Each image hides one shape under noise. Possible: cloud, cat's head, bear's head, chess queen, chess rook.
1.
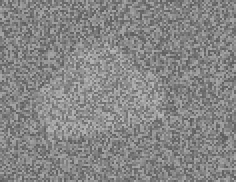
light cloud
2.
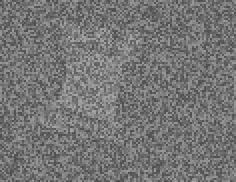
light chess rook
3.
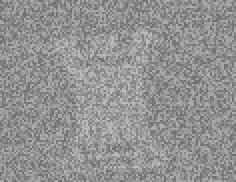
light chess rook
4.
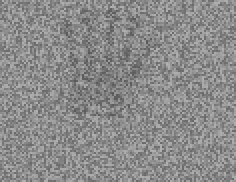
dark chess queen
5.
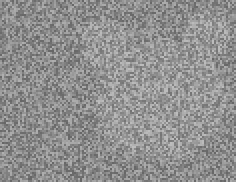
light bear's head
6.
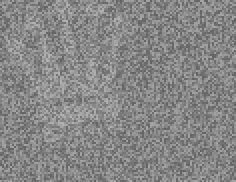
light chess queen
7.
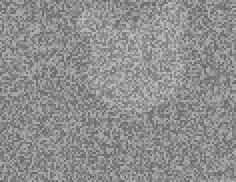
light bear's head
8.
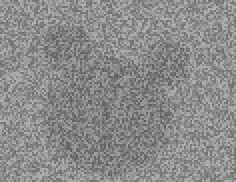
dark bear's head
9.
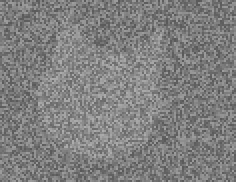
light cat's head
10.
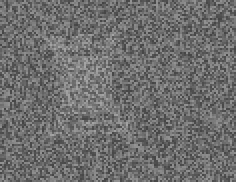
light chess rook
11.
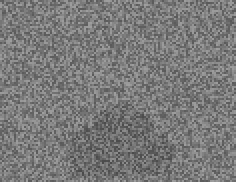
dark cloud, bottom middle
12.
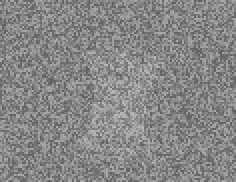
light chess rook
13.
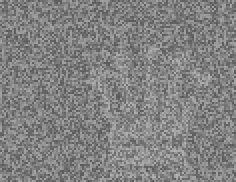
light chess queen
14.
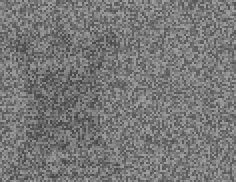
dark chess rook
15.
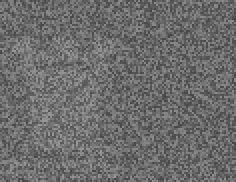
light chess rook
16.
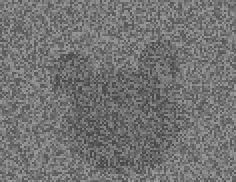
dark bear's head
